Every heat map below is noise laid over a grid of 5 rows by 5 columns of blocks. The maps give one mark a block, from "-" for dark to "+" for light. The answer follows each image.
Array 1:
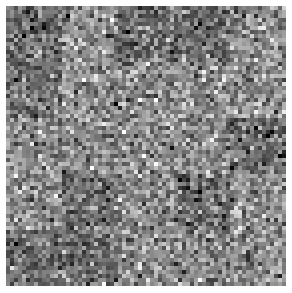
- + - - +
- + + + +
+ + + + -
+ - + - +
- - + + +
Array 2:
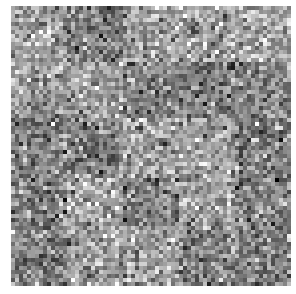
+ - + + +
+ + - - -
- - + + -
- + - + -
- + + - -
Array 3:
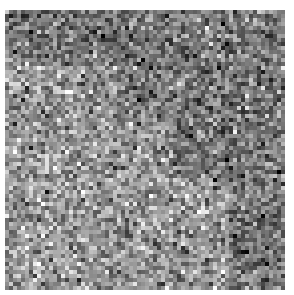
- - - - -
+ + - - -
+ + + - -
+ + + + -
+ + + + -
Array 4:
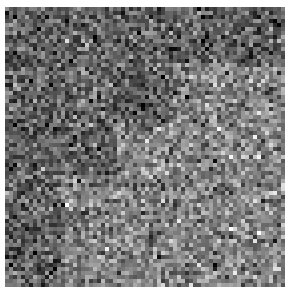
- - - - -
- - - + +
- - + + +
- + + + +
- + + + +
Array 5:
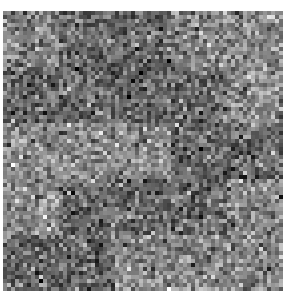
+ - - + +
- - - - +
+ + + - -
+ - - - +
- - + + +
